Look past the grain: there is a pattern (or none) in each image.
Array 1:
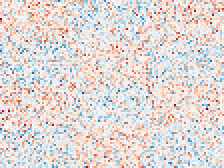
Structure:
a checkerboard
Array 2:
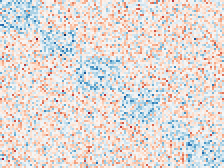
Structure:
blocks along the diagonal
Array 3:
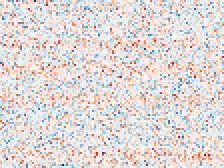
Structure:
bands of rows
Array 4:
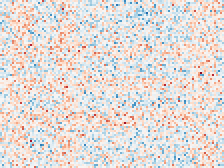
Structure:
bands of rows crossing bands of columns
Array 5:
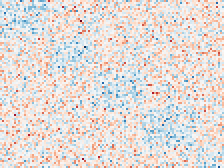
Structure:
blocks along the diagonal
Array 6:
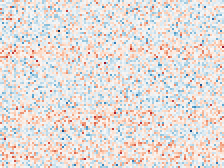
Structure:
bands of rows
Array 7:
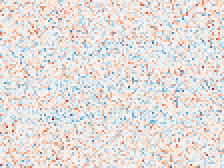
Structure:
bands of rows
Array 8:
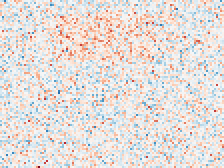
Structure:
one block
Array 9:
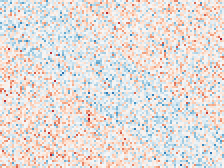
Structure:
a diagonal band
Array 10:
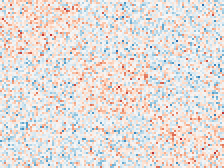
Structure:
blocks along the diagonal
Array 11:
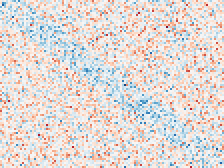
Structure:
a diagonal band
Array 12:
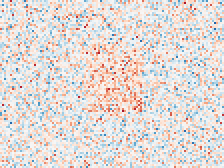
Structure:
one block
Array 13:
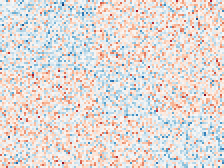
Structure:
blocks along the diagonal
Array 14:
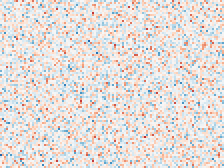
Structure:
only noise
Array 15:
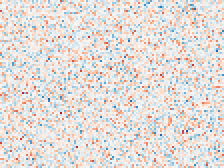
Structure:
only noise
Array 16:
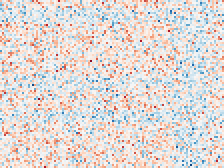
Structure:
bands of rows crossing bands of columns
